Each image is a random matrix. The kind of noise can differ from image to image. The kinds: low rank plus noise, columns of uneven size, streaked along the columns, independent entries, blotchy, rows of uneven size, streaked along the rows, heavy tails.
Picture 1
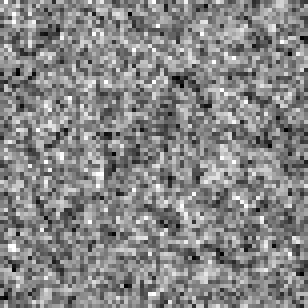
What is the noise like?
blotchy
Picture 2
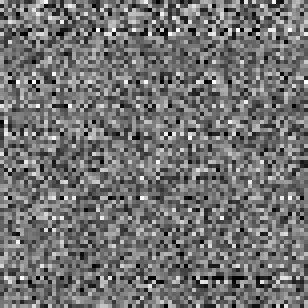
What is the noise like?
rows of uneven size
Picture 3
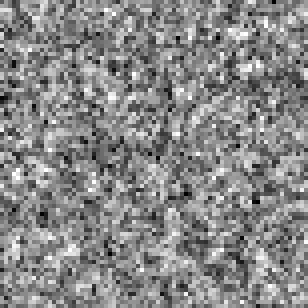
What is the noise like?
blotchy
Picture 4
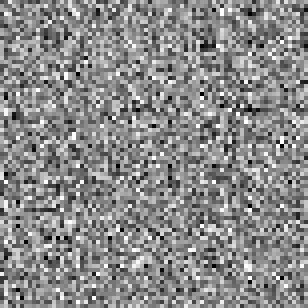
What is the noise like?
low rank plus noise
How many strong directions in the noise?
three or four
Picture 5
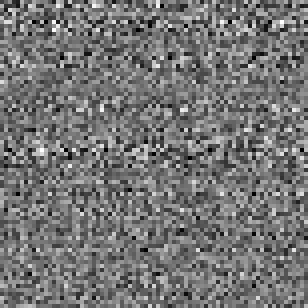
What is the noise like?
rows of uneven size
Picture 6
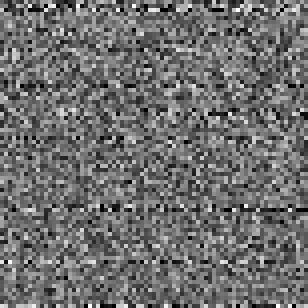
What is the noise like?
rows of uneven size
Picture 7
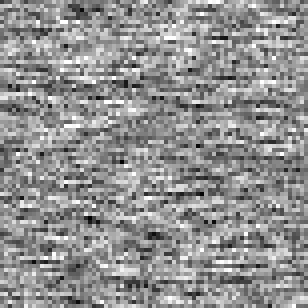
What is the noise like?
streaked along the rows
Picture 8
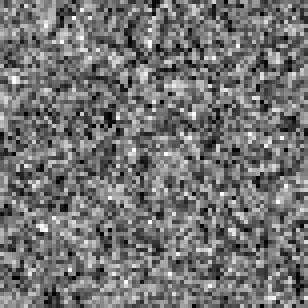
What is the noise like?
blotchy
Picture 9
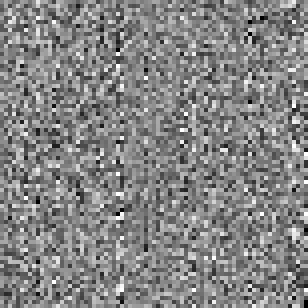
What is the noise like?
columns of uneven size
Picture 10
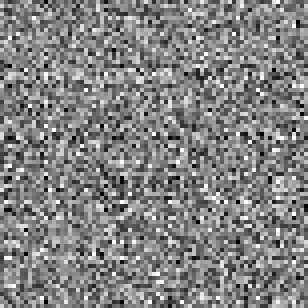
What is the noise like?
low rank plus noise
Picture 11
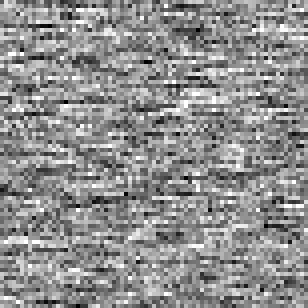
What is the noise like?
streaked along the rows
